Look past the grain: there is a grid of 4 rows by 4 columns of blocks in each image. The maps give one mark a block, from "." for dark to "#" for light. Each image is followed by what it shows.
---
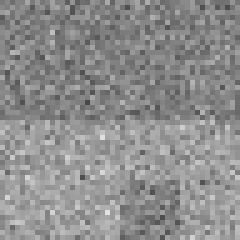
....
....
####
##.#
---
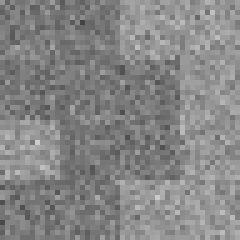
..##
...#
#..#
..##
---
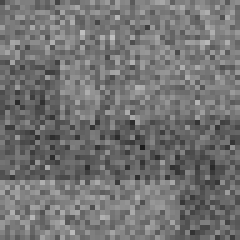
####
.###
....
###.
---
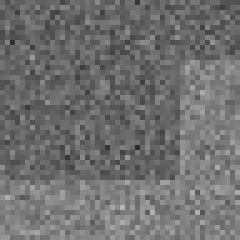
....
...#
...#
####
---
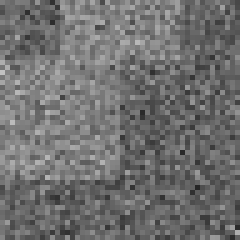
.##.
##..
##..
....
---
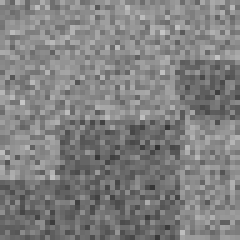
####
###.
#..#
...#
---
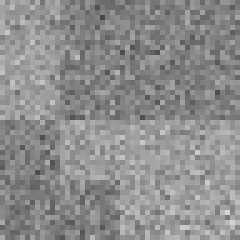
#...
#...
.###
..##
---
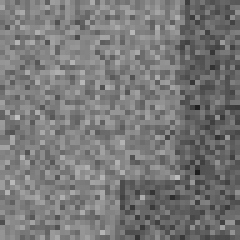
###.
###.
###.
##..
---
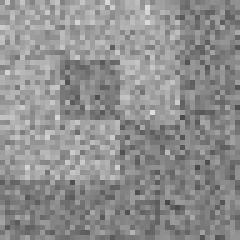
###.
#.#.
##..
....
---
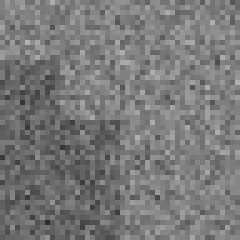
####
.###
..##
..##
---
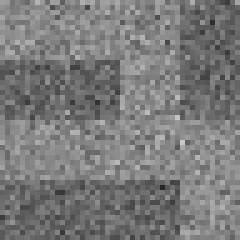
###.
..#.
####
...#
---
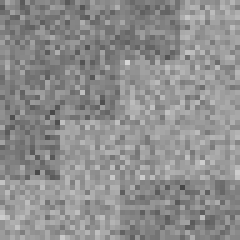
...#
..##
.###
##..
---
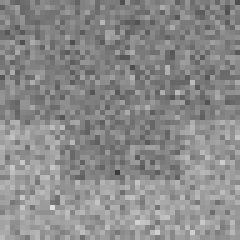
....
....
#..#
####
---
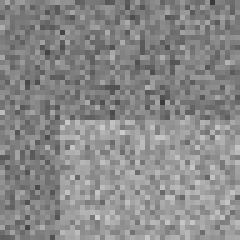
....
....
.###
.###
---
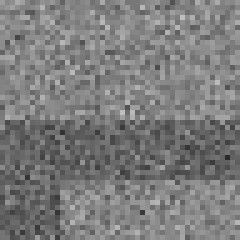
####
####
....
.###
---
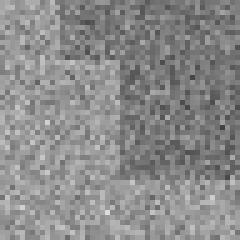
#...
##..
##..
####
